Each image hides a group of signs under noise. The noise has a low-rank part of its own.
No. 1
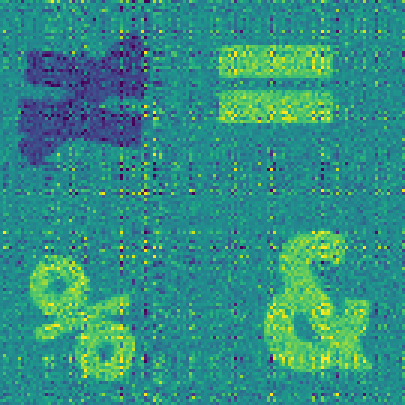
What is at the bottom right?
ampersand
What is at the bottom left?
percent sign
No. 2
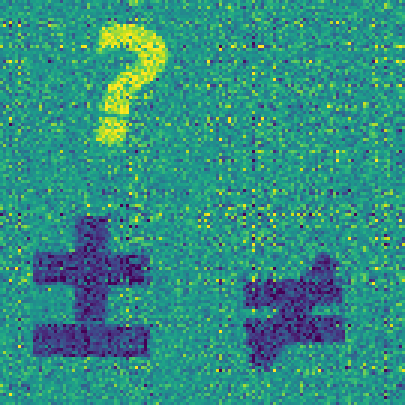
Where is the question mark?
top left
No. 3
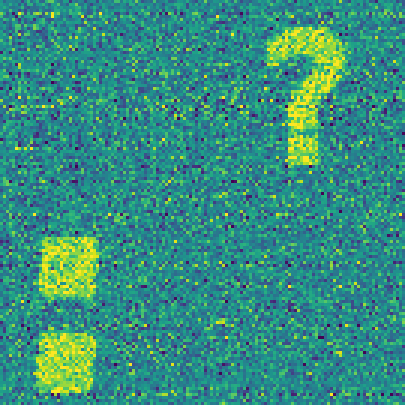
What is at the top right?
question mark
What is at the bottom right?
nothing
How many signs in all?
2
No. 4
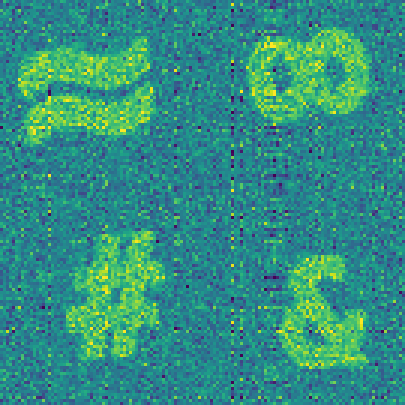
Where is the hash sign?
bottom left
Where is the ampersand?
bottom right
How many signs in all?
4
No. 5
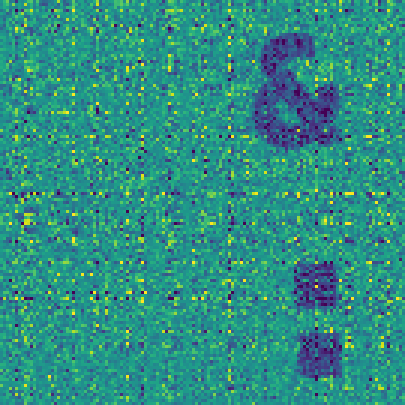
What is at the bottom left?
nothing
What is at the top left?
nothing
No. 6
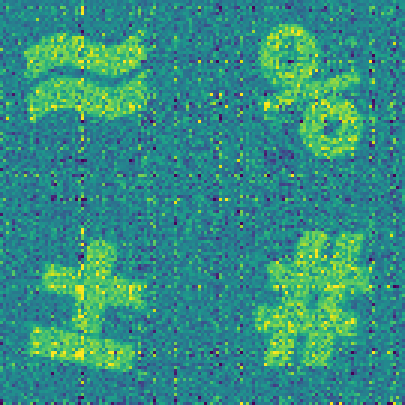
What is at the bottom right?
hash sign
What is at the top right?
percent sign
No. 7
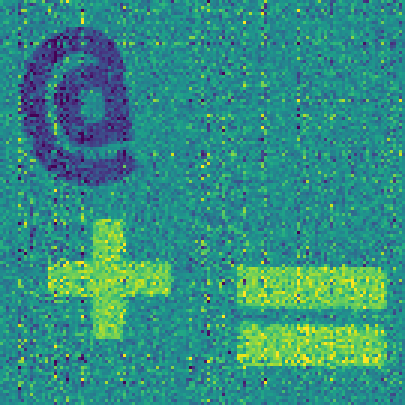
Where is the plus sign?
bottom left
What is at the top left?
at sign
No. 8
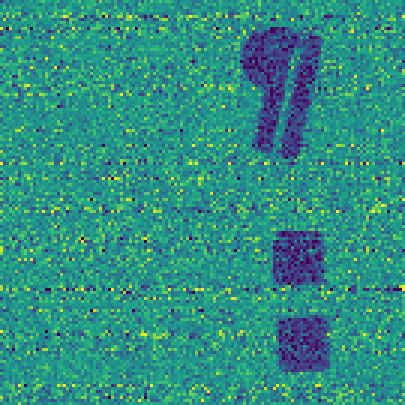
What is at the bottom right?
colon
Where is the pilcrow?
top right
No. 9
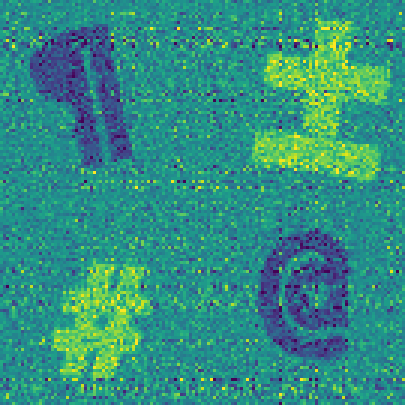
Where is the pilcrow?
top left
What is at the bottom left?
hash sign
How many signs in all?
4
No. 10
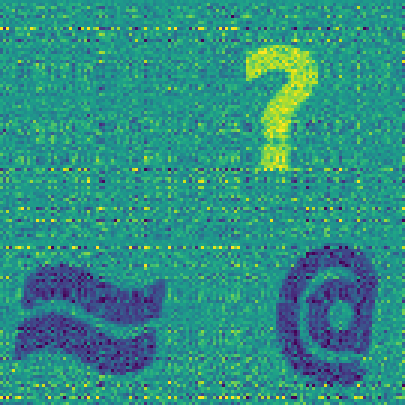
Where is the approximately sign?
bottom left
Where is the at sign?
bottom right
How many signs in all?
3
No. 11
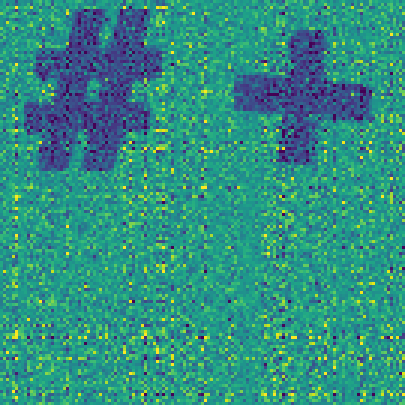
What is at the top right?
plus sign
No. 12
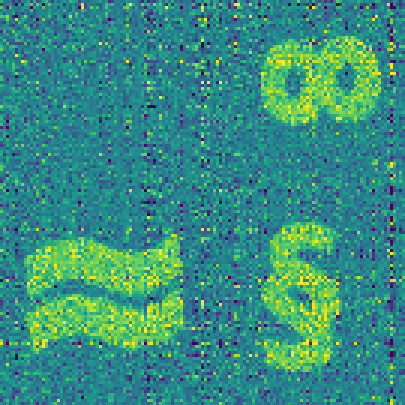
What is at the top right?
infinity sign
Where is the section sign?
bottom right
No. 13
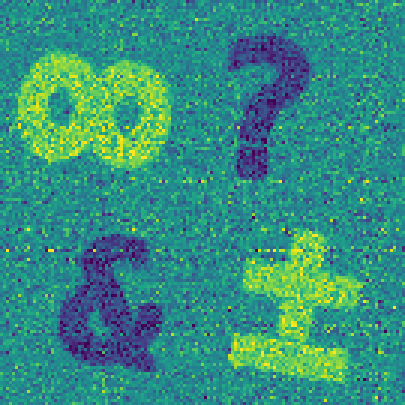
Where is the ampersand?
bottom left
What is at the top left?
infinity sign
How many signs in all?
4
